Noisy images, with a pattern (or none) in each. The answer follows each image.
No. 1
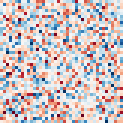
only noise
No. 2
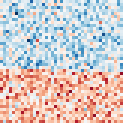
a sharp edge
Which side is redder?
bottom
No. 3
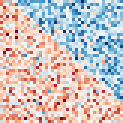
a sharp edge
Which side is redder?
bottom left
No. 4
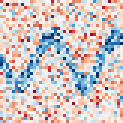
a wavy band
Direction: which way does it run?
left to right
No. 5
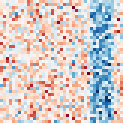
one vertical stripe
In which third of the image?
right
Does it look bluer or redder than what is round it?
bluer
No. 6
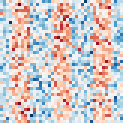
vertical stripes
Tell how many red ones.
3
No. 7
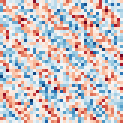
diagonal stripes
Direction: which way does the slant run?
top left to bottom right
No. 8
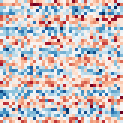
horizontal stripes
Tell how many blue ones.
6
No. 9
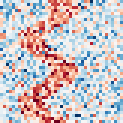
a wavy band
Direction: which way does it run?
top to bottom
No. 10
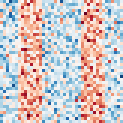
vertical stripes
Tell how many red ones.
2
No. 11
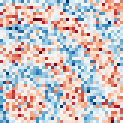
rings round one point
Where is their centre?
bottom left
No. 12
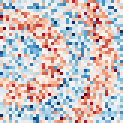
rings round one point
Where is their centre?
middle left
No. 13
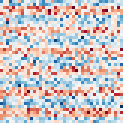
horizontal stripes
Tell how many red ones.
6
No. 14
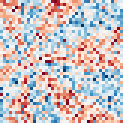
spokes from one point
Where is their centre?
middle left
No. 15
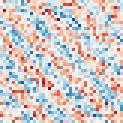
diagonal stripes
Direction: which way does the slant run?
top left to bottom right
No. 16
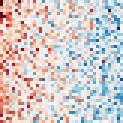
a smooth slope
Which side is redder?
left
